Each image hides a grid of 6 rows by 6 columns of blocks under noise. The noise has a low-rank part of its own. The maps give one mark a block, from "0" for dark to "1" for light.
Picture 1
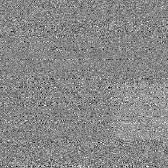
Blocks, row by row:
0 0 0 0 0 0
0 0 0 0 0 0
0 0 0 0 0 0
0 0 0 0 1 1
0 0 0 0 1 1
0 0 0 0 0 0
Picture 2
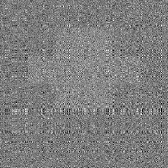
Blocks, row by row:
0 0 0 0 0 0
0 0 1 1 0 0
0 1 1 1 1 0
0 0 1 1 0 0
0 0 0 0 0 0
0 0 0 0 0 0
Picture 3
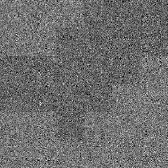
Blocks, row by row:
1 1 1 0 0 0
1 1 0 0 0 0
0 0 0 0 0 1
0 0 0 0 1 1
1 1 0 1 1 1
1 1 1 1 1 1
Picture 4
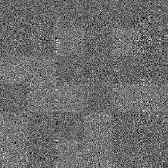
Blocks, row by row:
0 0 0 0 0 0
0 0 1 0 1 0
1 1 0 0 0 0
0 1 1 0 1 1
1 0 0 1 0 0
1 0 1 1 0 0
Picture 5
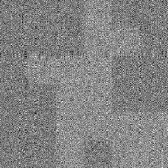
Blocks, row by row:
0 0 0 1 0 0
0 0 0 1 1 0
0 1 1 1 0 0
0 0 1 1 0 0
0 0 1 1 1 1
0 0 1 0 1 1
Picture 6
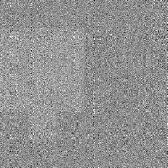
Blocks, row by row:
0 0 0 0 0 0
1 1 1 0 0 0
1 1 1 0 0 0
1 1 1 0 0 0
0 1 0 0 0 0
0 0 0 0 0 0
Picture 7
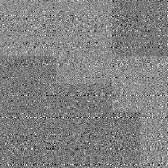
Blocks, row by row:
1 1 1 1 0 0
1 1 1 1 0 0
0 0 1 1 1 1
0 0 0 0 1 1
0 0 0 0 0 1
0 0 0 0 0 1
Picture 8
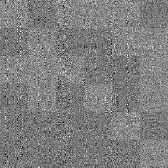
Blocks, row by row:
1 0 1 1 1 0
0 1 0 0 1 1
1 1 1 0 0 1
0 1 0 1 0 1
0 0 0 0 1 0
0 0 0 0 0 1
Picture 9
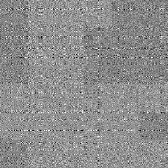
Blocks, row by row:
0 1 1 1 0 0
0 1 1 0 0 0
0 1 1 0 0 0
1 1 1 1 1 1
1 1 1 1 1 0
0 1 1 1 1 1
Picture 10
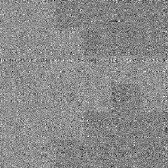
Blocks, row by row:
1 1 0 0 0 0
1 1 1 0 0 0
1 1 1 1 1 1
1 1 1 1 0 1
1 1 1 0 0 0
1 1 0 0 0 0
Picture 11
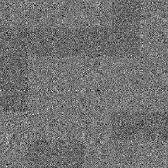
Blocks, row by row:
1 1 1 1 0 1
0 0 0 0 0 1
0 1 1 1 1 1
0 1 1 1 1 1
1 1 1 1 0 0
1 0 0 1 1 1
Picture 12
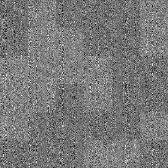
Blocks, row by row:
0 1 0 0 0 1
0 1 1 0 0 1
1 1 1 1 0 0
1 1 0 1 0 0
1 0 0 0 0 1
0 0 0 1 1 0
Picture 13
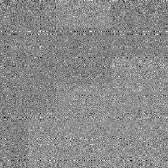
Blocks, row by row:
0 0 1 1 0 0
0 0 0 0 0 0
0 0 0 0 1 1
0 0 1 1 1 1
0 1 1 1 1 1
0 1 1 1 1 1
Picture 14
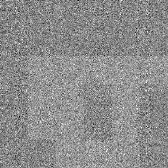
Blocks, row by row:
0 0 0 0 0 0
0 0 0 0 0 0
0 1 1 1 1 1
0 1 1 0 1 0
0 1 1 0 1 0
0 0 1 1 1 0
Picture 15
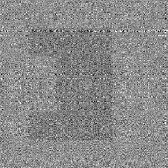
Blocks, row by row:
1 1 1 1 1 1
1 0 0 0 1 1
1 1 0 0 1 1
1 1 0 0 1 1
1 0 0 0 1 1
1 1 1 1 1 1
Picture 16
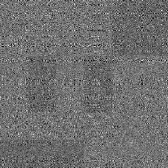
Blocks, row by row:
1 1 1 1 0 0
1 1 1 1 0 0
1 0 1 0 1 1
1 0 1 0 1 1
1 1 1 1 1 1
0 0 0 1 1 1
